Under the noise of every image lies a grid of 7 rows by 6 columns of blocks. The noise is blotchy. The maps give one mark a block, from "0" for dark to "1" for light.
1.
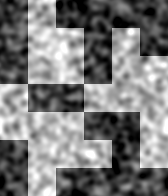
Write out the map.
010000
011010
011011
100111
111001
011101
010000
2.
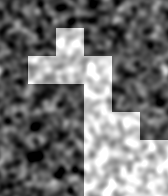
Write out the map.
000000
001000
011100
000100
000110
000111
000111
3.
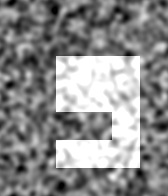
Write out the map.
000000
000000
001110
001110
000010
001110
000000
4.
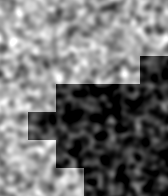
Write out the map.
111111
111111
111110
110000
100000
110000
111000
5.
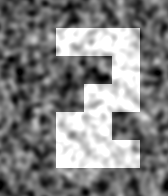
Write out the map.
000000
001110
000010
000110
001100
001110
000000
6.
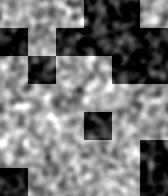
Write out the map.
111001
010000
101100
111111
111011
111110
011110
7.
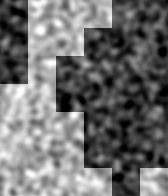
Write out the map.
011100
011000
010000
110000
111000
111000
111101
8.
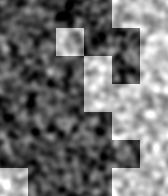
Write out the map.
000011
001001
000101
000111
000011
000001
100011
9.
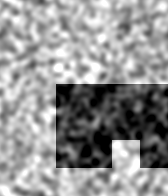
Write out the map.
111111
111111
111111
110000
110000
110010
111111
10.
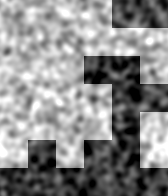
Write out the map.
111100
111111
111001
111100
111101
101001
000000
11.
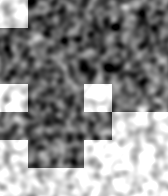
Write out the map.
100000
000000
000000
100100
000011
100111
111111
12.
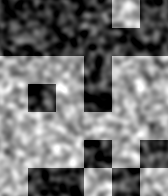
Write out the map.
000010
000000
111011
101011
111111
111010
100101
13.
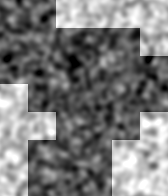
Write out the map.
001111
000001
000000
100000
110001
100011
100011
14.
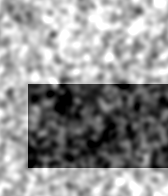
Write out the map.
111111
111111
111111
100000
100000
100000
111111
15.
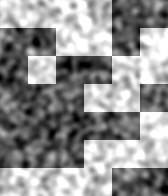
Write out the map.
111100
001101
010011
000110
000001
000111
111100
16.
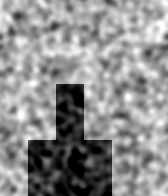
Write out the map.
111111
111111
111111
110111
110111
100011
100011
